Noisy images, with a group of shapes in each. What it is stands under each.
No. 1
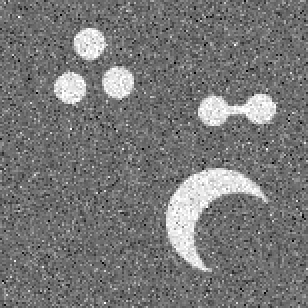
top left: three dots; top right: dumbbell; bottom right: crescent
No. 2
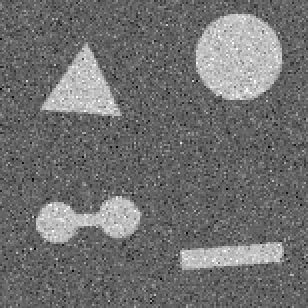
top left: triangle; top right: disc; bottom left: dumbbell; bottom right: bar
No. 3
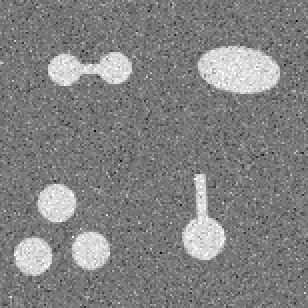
top left: dumbbell; top right: ellipse; bottom left: three dots; bottom right: lollipop
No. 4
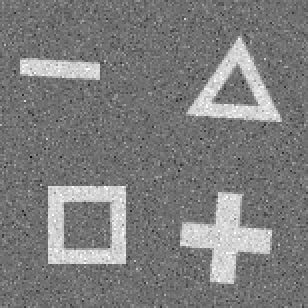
top left: bar; top right: triangle frame; bottom left: square frame; bottom right: cross
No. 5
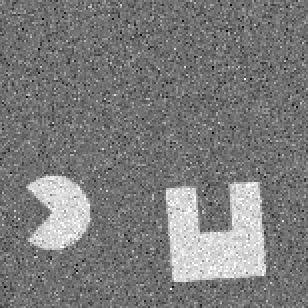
bottom left: disc with a wedge cut out; bottom right: square with a notch
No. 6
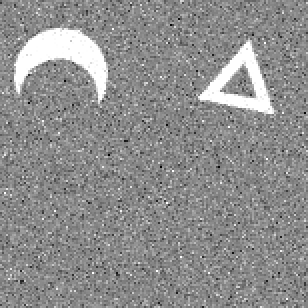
top left: crescent; top right: triangle frame
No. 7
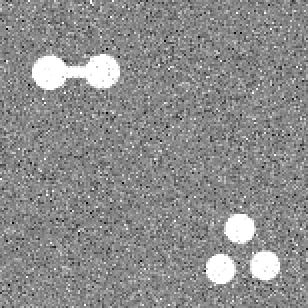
top left: dumbbell; bottom right: three dots
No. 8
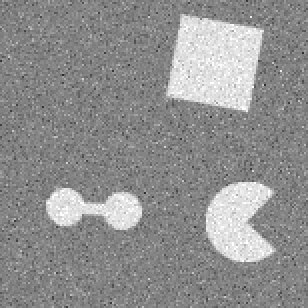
top right: square; bottom left: dumbbell; bottom right: disc with a wedge cut out
